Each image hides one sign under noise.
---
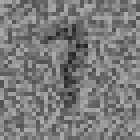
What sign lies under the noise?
question mark
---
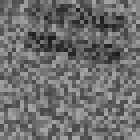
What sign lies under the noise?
equals sign
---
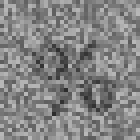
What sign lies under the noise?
percent sign
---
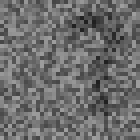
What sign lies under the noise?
question mark
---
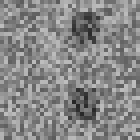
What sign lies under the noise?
colon
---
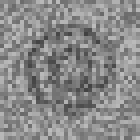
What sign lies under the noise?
at sign
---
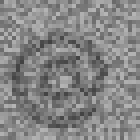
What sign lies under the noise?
at sign
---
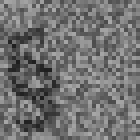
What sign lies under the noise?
section sign
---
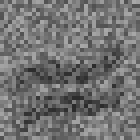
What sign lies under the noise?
approximately sign
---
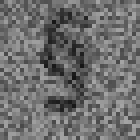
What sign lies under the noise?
section sign
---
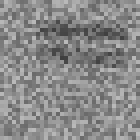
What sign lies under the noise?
equals sign
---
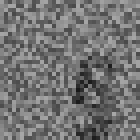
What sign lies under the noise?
section sign
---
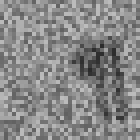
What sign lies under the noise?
pilcrow
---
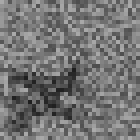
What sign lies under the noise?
not-equal sign
